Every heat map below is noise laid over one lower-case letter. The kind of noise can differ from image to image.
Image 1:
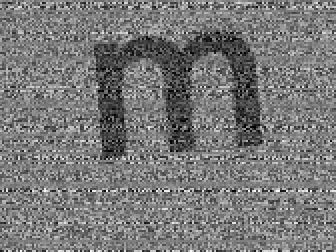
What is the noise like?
rows of uneven size
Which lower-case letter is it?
m
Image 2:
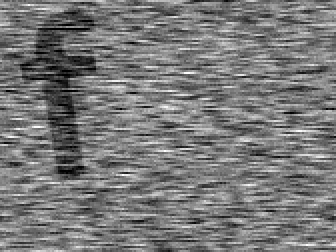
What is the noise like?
streaked along the rows
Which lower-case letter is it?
f
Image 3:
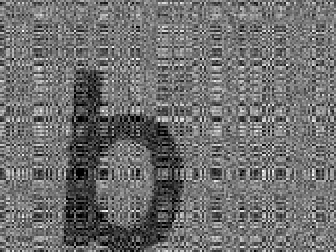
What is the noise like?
low rank plus noise
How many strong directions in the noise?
one
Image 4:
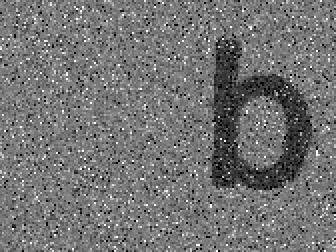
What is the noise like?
heavy tails
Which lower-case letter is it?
b
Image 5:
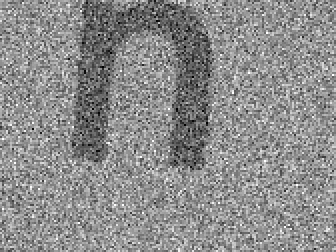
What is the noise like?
independent entries
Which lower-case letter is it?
n
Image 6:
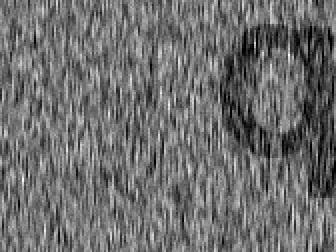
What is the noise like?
streaked along the columns
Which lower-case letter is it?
q
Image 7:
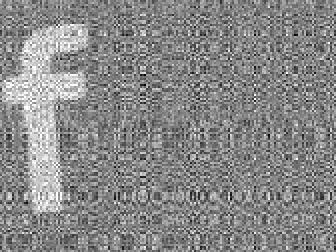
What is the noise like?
low rank plus noise
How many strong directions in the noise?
two
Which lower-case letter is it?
f
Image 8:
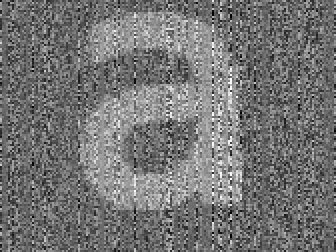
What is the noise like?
columns of uneven size
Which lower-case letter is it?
a
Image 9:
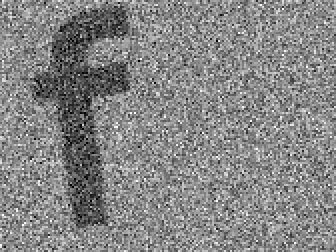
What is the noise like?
independent entries
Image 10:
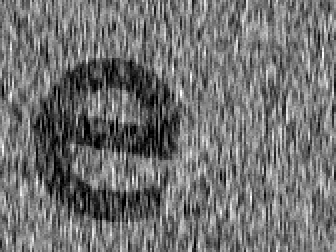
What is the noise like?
streaked along the columns
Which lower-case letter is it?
e
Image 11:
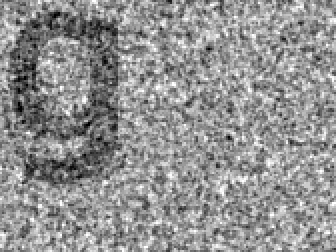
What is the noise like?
blotchy
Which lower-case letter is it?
g
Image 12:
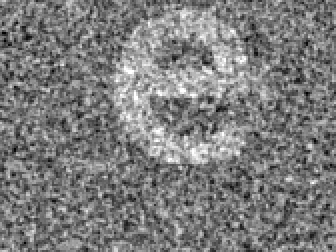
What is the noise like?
blotchy
